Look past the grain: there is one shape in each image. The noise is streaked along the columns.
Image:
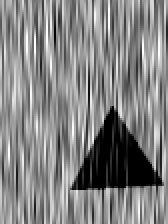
triangle
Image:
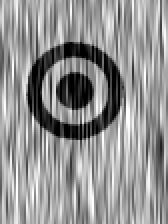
bullseye
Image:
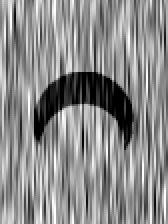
crescent
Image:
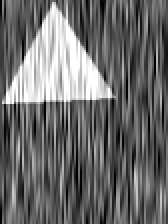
triangle
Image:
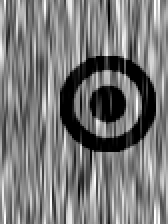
bullseye
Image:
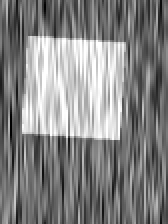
square
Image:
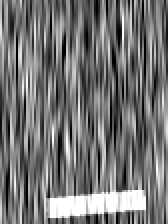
bar
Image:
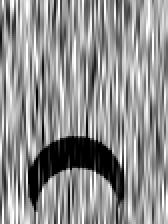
crescent
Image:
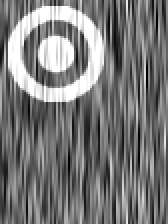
bullseye
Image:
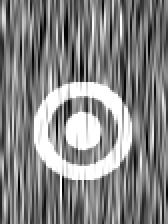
bullseye
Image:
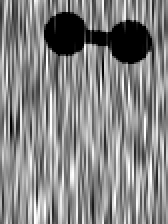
dumbbell
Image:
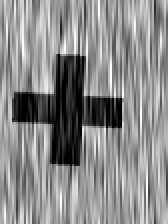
cross
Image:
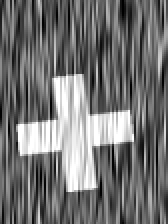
cross
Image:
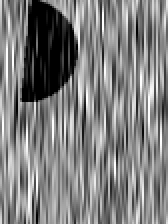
half disc
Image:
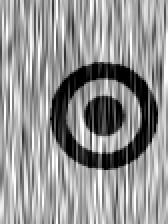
bullseye
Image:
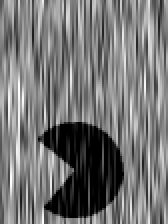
disc with a wedge cut out
